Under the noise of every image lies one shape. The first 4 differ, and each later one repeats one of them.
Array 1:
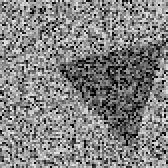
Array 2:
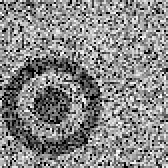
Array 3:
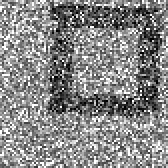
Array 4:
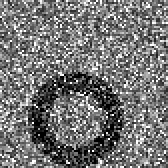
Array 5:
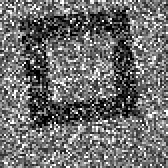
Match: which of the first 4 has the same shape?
3
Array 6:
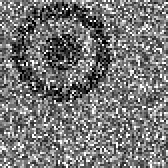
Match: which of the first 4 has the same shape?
2
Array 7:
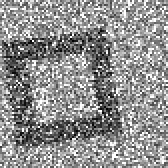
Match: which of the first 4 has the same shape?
3
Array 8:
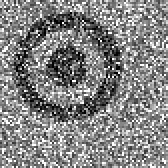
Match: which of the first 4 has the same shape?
2
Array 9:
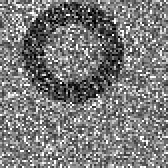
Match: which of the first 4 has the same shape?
4
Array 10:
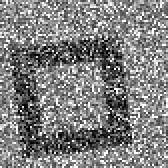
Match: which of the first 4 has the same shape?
3
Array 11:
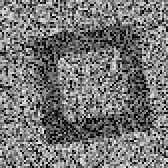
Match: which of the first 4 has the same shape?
3
